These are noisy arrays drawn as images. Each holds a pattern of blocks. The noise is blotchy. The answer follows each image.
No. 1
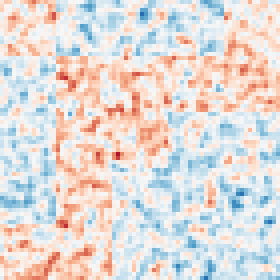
mirrored about the diagonal from the top left
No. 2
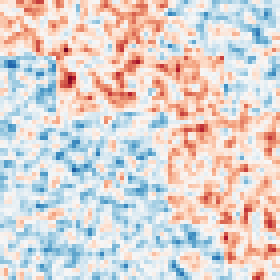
mirrored about the diagonal from the bottom left
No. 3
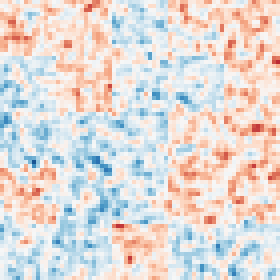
no symmetry
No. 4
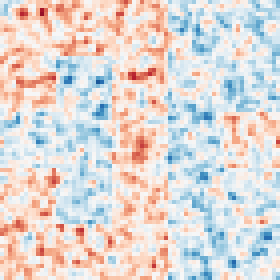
top and bottom mirror each other
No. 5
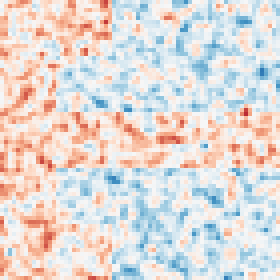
top and bottom mirror each other
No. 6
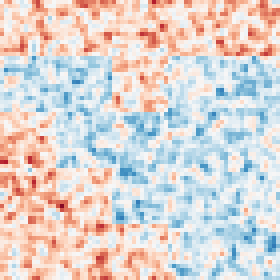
no symmetry
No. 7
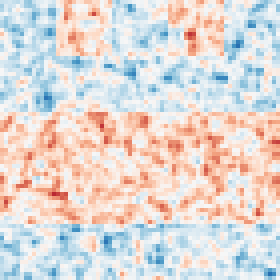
left and right mirror each other
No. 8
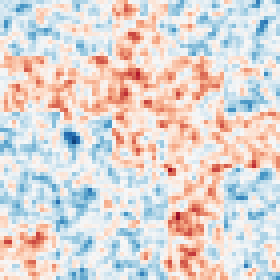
mirrored about the diagonal from the bottom left
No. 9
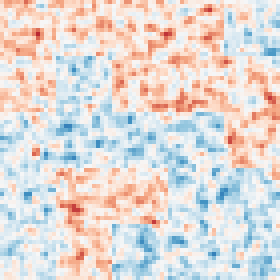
no symmetry
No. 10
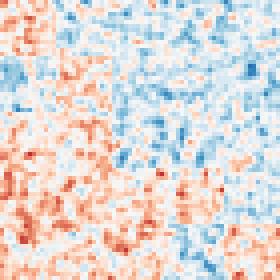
mirrored about the diagonal from the bottom left
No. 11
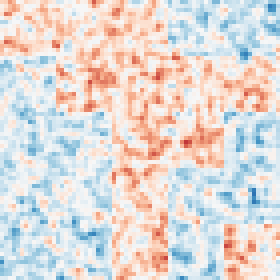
no symmetry
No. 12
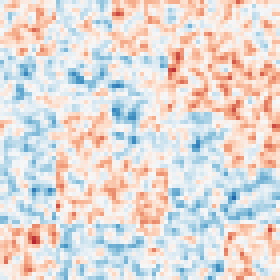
mirrored about the diagonal from the bottom left
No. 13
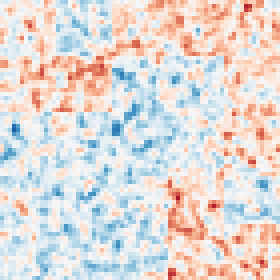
mirrored about the diagonal from the bottom left
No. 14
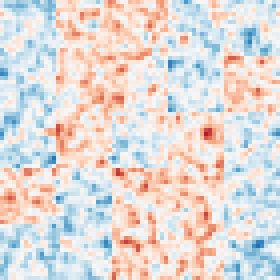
the same after a half turn
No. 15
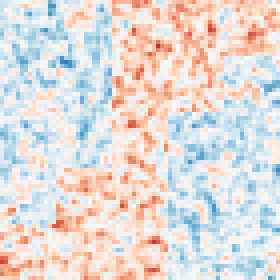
the same after a half turn
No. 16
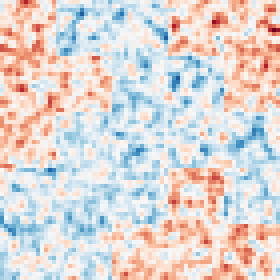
mirrored about the diagonal from the bottom left
